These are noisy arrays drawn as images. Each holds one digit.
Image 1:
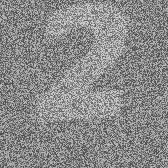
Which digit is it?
2
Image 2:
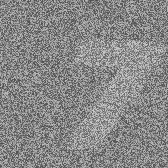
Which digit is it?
7
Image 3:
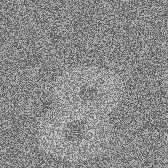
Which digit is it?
8
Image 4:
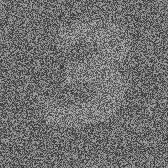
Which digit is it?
3
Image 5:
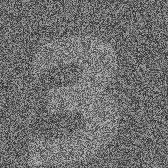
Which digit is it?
3
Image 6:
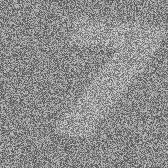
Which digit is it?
7
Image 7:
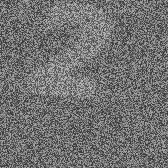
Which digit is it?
2
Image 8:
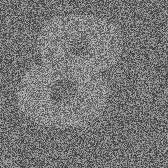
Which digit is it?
8
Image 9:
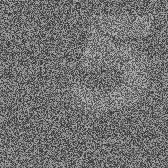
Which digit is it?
5
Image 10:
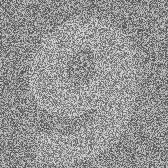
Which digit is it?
9
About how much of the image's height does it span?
nearly all
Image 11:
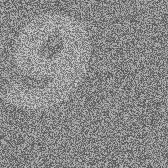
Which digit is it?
9
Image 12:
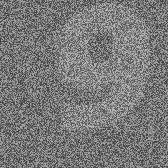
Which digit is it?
9
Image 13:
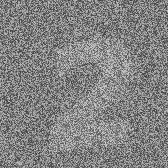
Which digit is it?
2
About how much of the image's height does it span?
two thirds
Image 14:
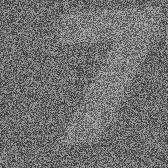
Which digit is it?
7
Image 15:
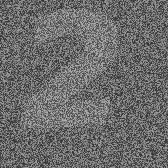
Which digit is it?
2
